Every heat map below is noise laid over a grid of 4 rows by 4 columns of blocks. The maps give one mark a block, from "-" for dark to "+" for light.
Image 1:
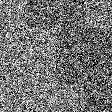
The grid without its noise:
+--+
++--
++--
+++-
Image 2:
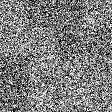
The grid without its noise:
+--+
++--
-+++
-+++
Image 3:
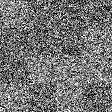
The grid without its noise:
+---
---+
-+++
+-+-
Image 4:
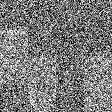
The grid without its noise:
----
+---
++-+
-+-+
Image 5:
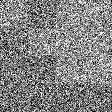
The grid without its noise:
+-++
-+++
--++
----
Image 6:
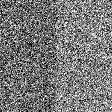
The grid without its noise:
--++
--++
--++
--++
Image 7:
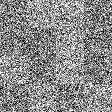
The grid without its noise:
-++-
--+-
+-+-
-+-+
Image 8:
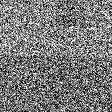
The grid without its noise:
++-+
++++
----
----
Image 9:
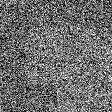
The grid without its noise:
----
-+++
-+++
--++
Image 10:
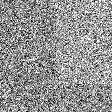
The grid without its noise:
--++
--++
--++
----
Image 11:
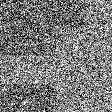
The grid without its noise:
---+
--++
++++
--++
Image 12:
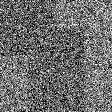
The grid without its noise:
--++
---+
+--+
+--+
